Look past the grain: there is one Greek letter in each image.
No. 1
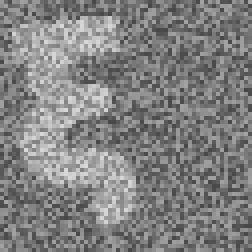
light xi
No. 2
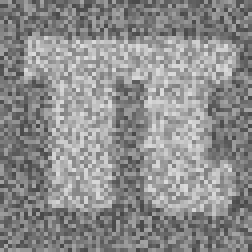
light pi
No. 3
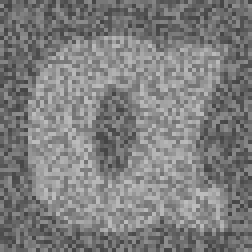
light alpha
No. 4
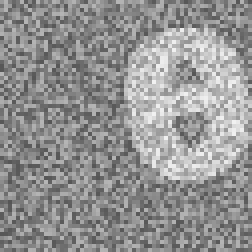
light theta
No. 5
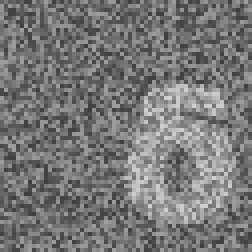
light delta
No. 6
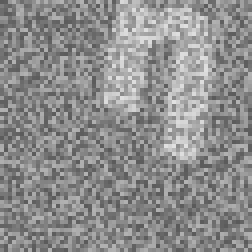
light eta
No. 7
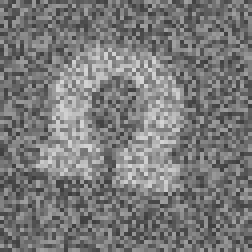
light omega
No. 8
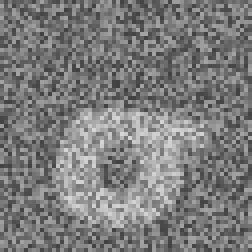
light sigma
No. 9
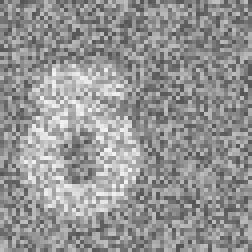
light delta
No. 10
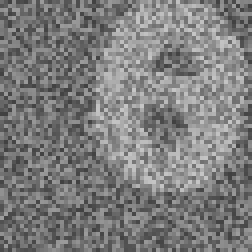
light theta
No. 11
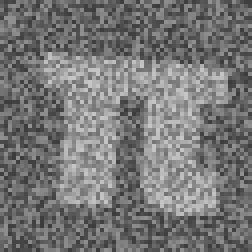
light pi
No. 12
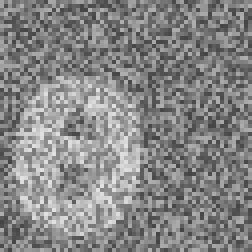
light theta
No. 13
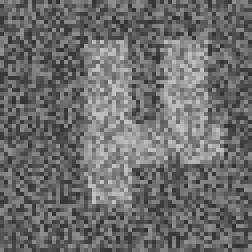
light mu
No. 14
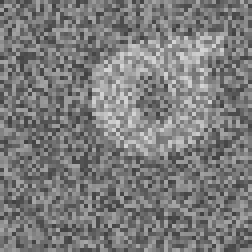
light sigma
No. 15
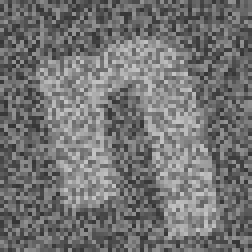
light eta
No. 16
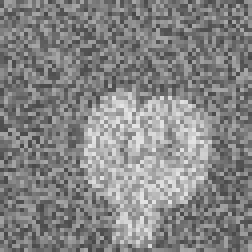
light phi
